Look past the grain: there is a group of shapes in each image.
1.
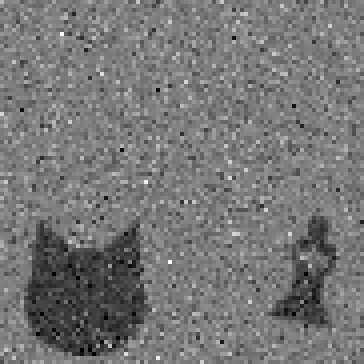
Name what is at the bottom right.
chess bishop
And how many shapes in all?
2
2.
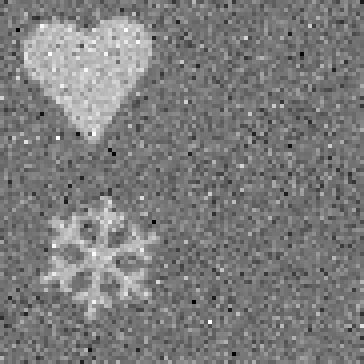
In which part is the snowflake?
bottom left
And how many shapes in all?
2
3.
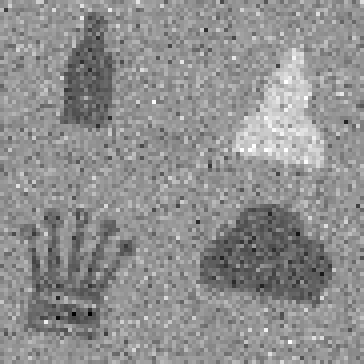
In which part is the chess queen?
bottom left
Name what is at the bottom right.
cloud
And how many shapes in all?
4
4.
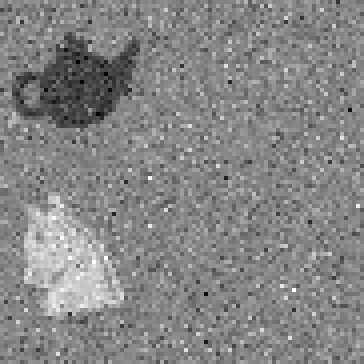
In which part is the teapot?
top left
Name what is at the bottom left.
chess knight
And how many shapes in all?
2
